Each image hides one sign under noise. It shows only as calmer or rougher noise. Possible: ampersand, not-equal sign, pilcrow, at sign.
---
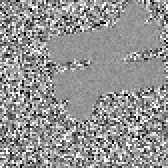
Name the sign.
not-equal sign
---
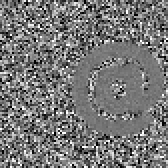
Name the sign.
at sign
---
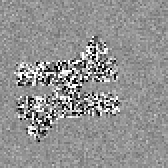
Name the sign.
not-equal sign
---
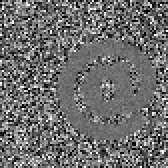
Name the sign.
at sign
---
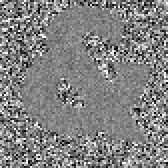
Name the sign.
ampersand
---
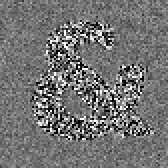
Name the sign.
ampersand
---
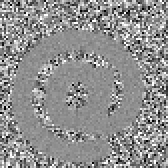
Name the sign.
at sign
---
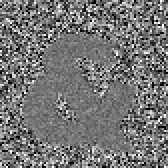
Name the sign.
ampersand
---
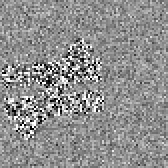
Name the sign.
not-equal sign
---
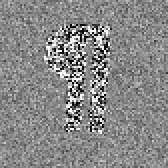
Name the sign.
pilcrow
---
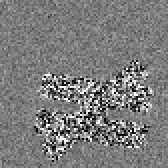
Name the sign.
not-equal sign
